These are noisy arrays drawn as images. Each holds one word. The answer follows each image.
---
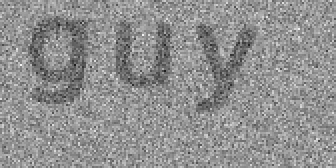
guy
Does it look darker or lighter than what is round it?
darker
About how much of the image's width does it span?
two thirds
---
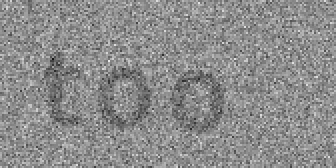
too
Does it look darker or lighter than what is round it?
darker
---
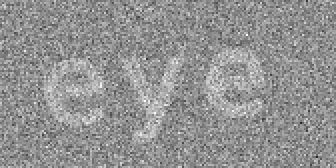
eye
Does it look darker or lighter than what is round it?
lighter
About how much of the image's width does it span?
two thirds
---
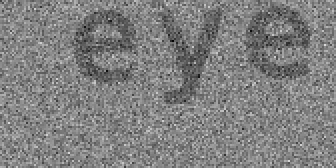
eye
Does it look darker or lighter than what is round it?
darker
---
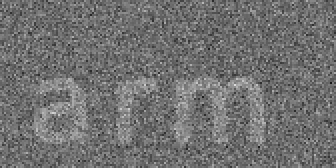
arm
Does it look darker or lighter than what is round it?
lighter
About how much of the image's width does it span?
two thirds
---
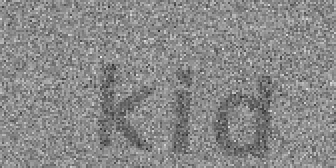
kid
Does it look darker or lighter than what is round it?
darker
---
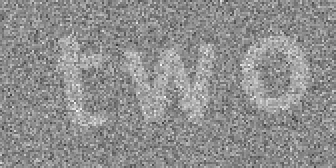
two
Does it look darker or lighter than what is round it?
lighter
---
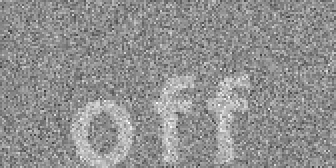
off
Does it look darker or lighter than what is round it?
lighter
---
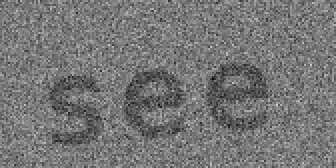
see
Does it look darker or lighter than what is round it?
darker
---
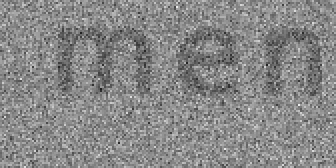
men
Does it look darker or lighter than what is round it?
darker
